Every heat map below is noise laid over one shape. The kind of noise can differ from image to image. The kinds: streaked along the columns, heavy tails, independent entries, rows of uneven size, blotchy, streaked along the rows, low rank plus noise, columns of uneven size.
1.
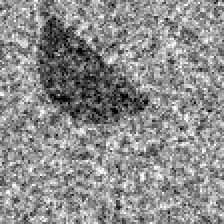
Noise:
blotchy
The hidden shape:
half disc
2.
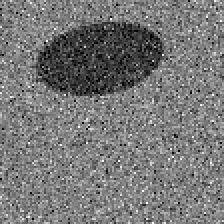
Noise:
heavy tails
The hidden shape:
ellipse
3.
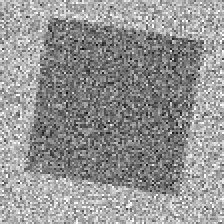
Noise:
low rank plus noise
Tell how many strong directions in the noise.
two
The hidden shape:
square
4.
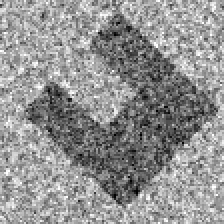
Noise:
blotchy
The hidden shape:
square with a notch
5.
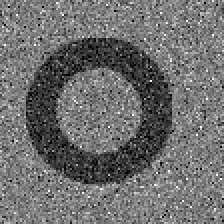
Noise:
heavy tails
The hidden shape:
ring
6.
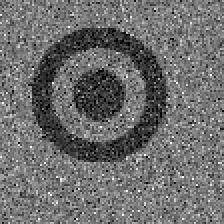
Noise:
heavy tails
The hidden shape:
bullseye
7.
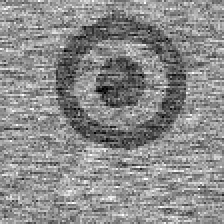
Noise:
streaked along the rows
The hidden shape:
bullseye
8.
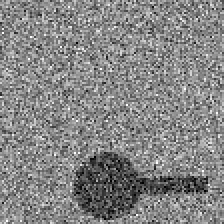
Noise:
independent entries
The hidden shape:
lollipop
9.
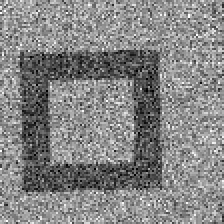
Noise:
low rank plus noise
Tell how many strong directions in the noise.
five to eight
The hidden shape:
square frame
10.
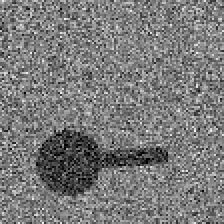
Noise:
low rank plus noise
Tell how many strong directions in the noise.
five to eight
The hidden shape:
lollipop
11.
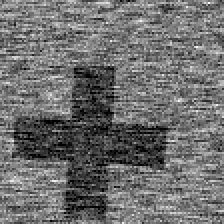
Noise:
streaked along the rows
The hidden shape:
cross
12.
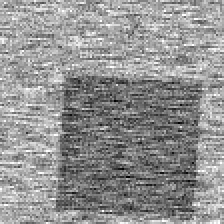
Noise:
streaked along the rows
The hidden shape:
square
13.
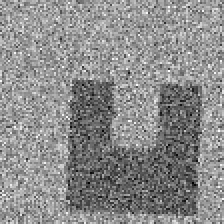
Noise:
low rank plus noise
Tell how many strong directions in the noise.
three or four
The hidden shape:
square with a notch
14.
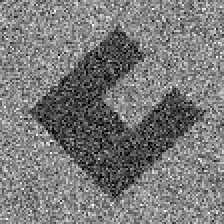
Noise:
independent entries
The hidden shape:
square with a notch
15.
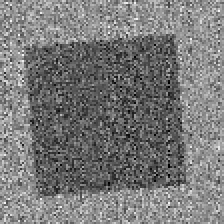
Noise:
columns of uneven size
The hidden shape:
square
